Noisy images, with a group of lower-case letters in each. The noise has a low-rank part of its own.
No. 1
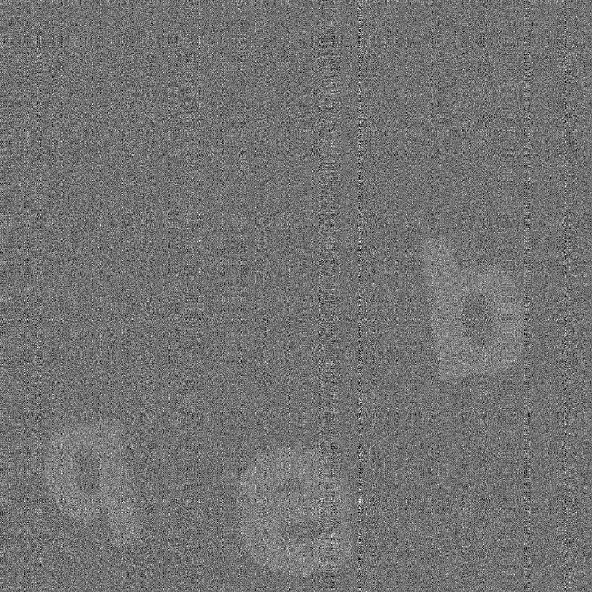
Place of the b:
middle right
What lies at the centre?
nothing
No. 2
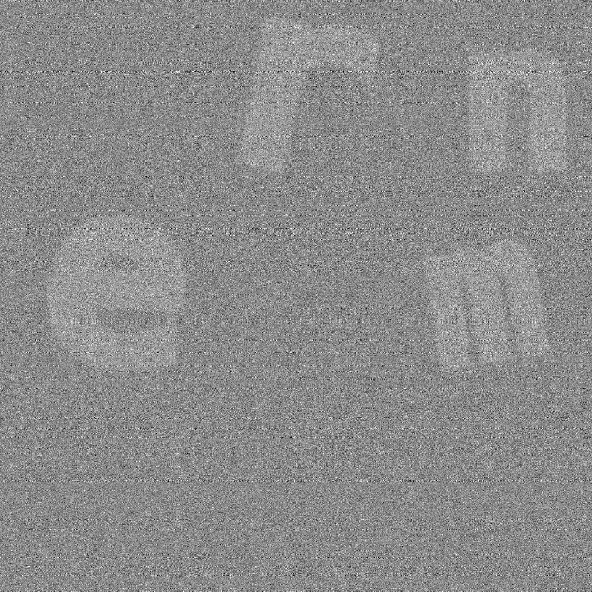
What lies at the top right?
n
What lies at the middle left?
e
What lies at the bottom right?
nothing
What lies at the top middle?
r
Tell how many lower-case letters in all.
4
